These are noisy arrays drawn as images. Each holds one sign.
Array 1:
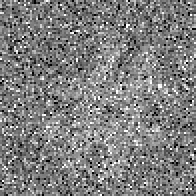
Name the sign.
hash sign
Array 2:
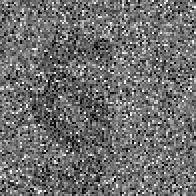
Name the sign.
section sign
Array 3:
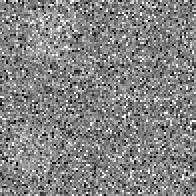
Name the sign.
colon
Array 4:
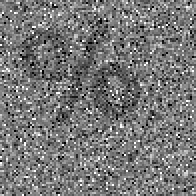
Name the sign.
percent sign
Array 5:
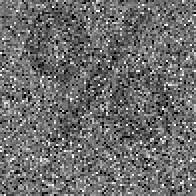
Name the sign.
percent sign
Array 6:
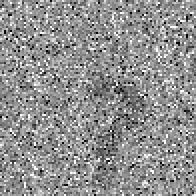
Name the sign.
question mark
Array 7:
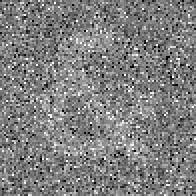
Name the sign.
ampersand
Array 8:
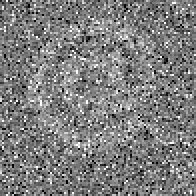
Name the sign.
at sign
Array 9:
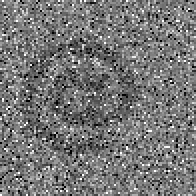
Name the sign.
at sign
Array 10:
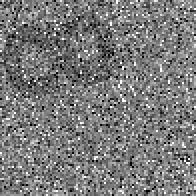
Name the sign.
infinity sign
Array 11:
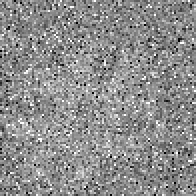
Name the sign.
hash sign
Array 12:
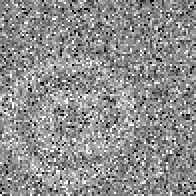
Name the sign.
at sign
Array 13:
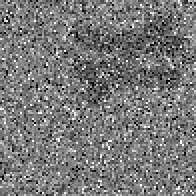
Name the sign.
not-equal sign
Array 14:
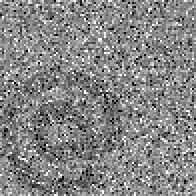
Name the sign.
at sign
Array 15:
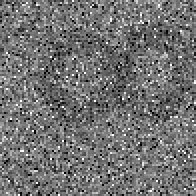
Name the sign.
infinity sign
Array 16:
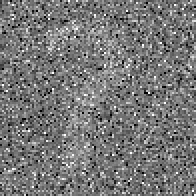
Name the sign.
question mark
